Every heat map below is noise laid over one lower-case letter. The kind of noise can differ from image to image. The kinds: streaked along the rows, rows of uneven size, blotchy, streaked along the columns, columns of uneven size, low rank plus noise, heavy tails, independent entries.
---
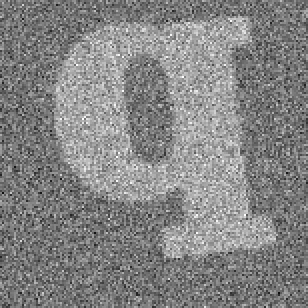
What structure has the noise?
low rank plus noise
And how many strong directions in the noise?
five to eight
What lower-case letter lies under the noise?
q
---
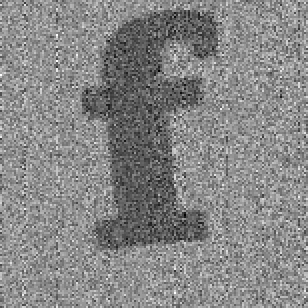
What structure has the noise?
columns of uneven size
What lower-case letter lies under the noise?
f
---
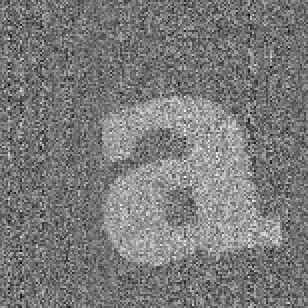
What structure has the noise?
columns of uneven size
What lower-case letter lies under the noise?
a
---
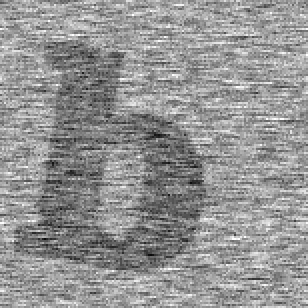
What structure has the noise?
streaked along the rows
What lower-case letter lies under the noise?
b
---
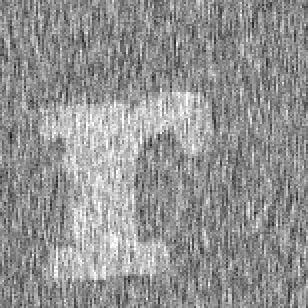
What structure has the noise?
streaked along the columns
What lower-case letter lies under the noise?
r
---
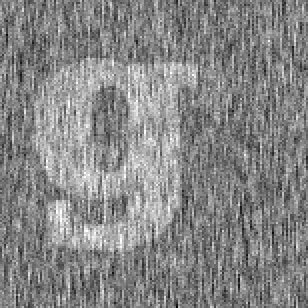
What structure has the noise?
streaked along the columns
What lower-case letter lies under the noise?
g
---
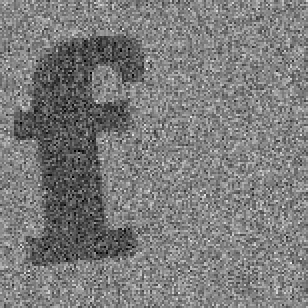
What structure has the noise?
low rank plus noise
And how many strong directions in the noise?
five to eight
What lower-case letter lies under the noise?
f
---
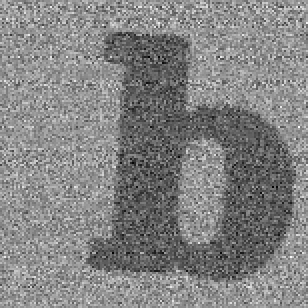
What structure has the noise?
rows of uneven size
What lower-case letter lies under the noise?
b
